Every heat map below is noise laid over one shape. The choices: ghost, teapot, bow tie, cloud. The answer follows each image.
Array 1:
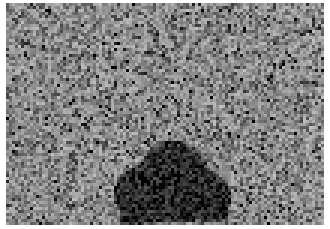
cloud
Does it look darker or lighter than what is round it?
darker
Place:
bottom middle
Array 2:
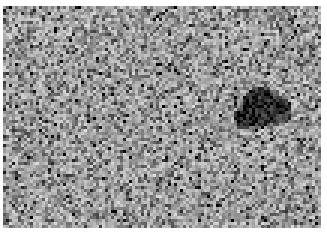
cloud
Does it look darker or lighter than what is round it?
darker
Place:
middle right
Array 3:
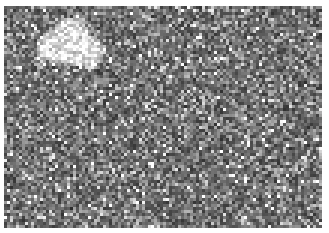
cloud
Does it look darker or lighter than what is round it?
lighter
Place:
top left
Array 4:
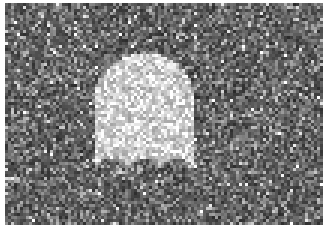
ghost
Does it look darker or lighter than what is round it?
lighter
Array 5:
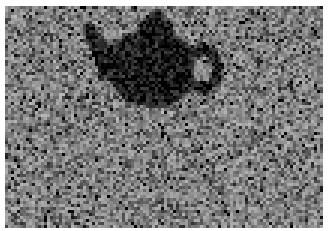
teapot
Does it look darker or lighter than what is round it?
darker
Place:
top middle
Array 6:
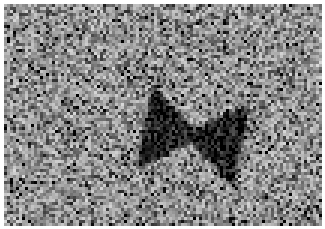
bow tie
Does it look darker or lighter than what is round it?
darker
